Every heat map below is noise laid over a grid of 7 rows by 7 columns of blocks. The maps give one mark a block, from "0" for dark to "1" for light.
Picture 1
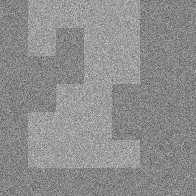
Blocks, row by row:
0111100
0101100
0001100
0011000
0111000
0111100
0000000
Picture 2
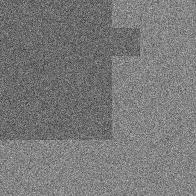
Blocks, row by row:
0000111
0000011
0000111
0000111
0000111
1111111
1111111
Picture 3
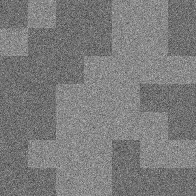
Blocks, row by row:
0100110
1000110
0001111
0011100
0011110
0111011
0011000
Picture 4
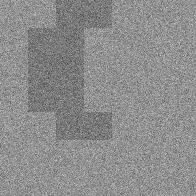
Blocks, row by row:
1100111
1001111
1001111
1001111
1100111
1111111
1111111
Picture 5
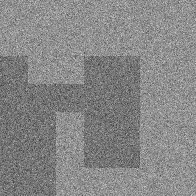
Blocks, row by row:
1111111
1111111
0110011
0000011
0010011
0010011
0011111
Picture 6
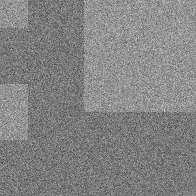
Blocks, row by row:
1001111
0001111
0001111
1001111
1000000
0000000
0000000
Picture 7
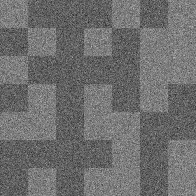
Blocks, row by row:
1000101
0101011
1000011
0101010
1101100
0000101
0101101
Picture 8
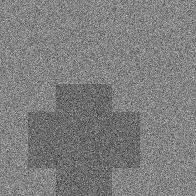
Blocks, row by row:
1111111
1111111
1111111
1100111
1000011
1000011
1100111
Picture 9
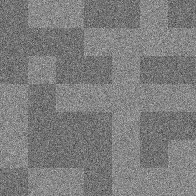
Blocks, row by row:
0110010
0001111
0100100
1011111
1000100
1000101
0110111
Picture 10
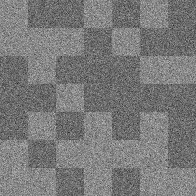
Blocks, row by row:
1001010
1110100
0100011
0010000
0101010
1011110
1101011
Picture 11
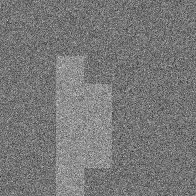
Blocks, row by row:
0000000
0000000
0010000
0011000
0011000
0011000
0010000
